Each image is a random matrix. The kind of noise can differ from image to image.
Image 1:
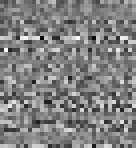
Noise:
rows of uneven size
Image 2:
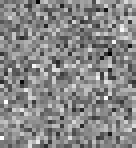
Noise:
independent entries
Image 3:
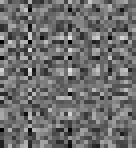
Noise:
low rank plus noise
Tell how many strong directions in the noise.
one
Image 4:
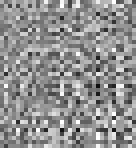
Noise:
low rank plus noise
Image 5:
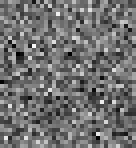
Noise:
independent entries
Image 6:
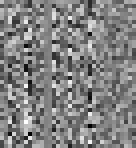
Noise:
columns of uneven size
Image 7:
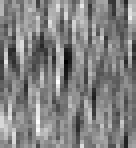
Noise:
streaked along the columns
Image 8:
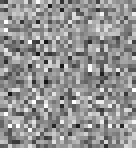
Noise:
low rank plus noise
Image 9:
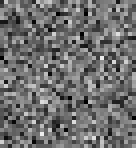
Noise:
independent entries
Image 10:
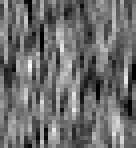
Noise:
streaked along the columns
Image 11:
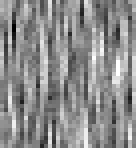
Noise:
streaked along the columns
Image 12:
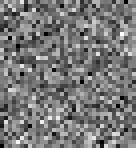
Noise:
independent entries
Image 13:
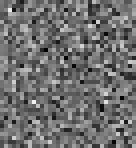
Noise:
independent entries
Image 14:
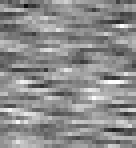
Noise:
streaked along the rows
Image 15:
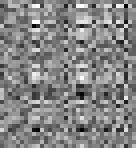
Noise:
low rank plus noise
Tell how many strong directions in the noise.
one
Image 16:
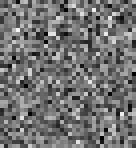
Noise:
independent entries
